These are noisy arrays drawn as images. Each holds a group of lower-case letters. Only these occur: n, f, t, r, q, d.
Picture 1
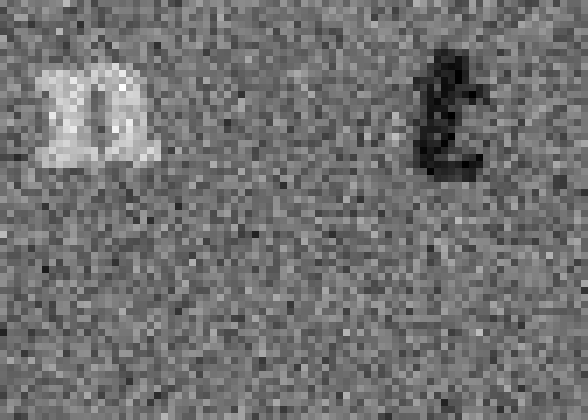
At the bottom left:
nothing
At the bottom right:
nothing
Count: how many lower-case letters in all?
2
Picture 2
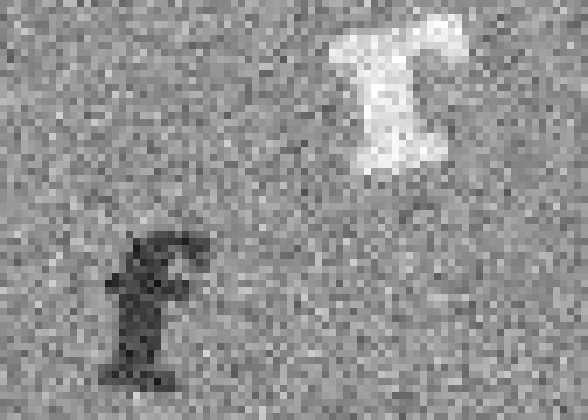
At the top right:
r
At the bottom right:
nothing
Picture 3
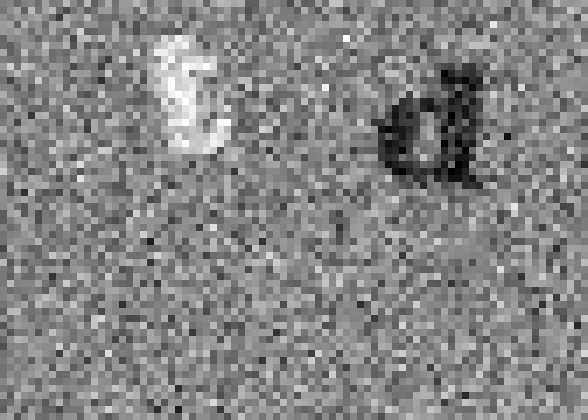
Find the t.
top left
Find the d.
top right
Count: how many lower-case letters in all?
2
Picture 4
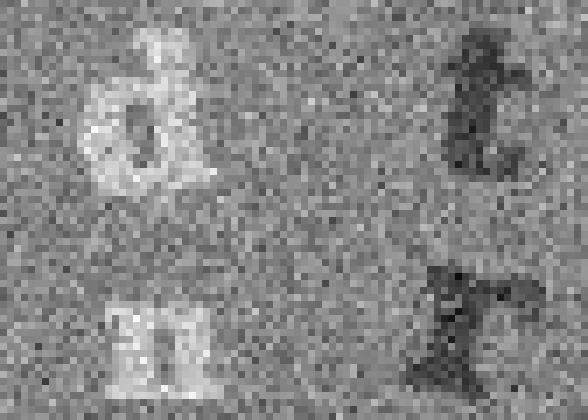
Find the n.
bottom left
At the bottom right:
r
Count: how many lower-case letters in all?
4
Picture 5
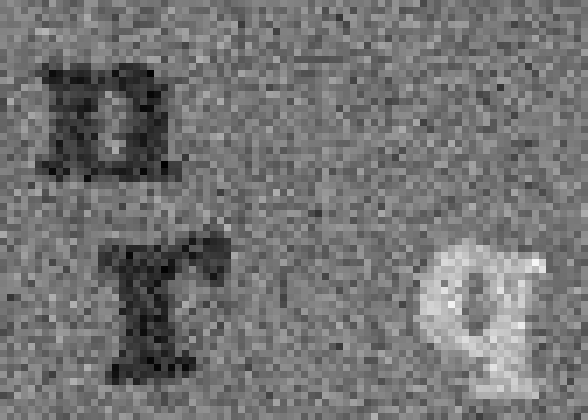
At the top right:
nothing
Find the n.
top left
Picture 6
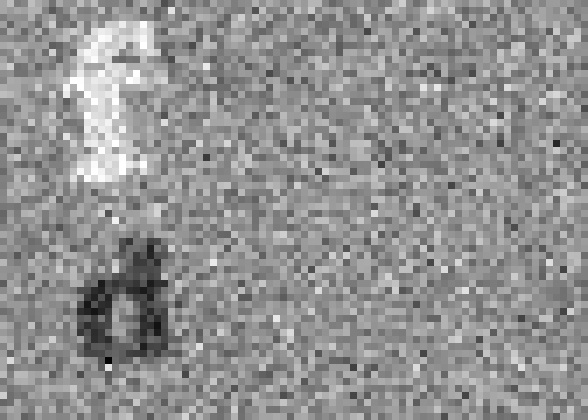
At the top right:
nothing
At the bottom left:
d
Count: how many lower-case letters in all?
2
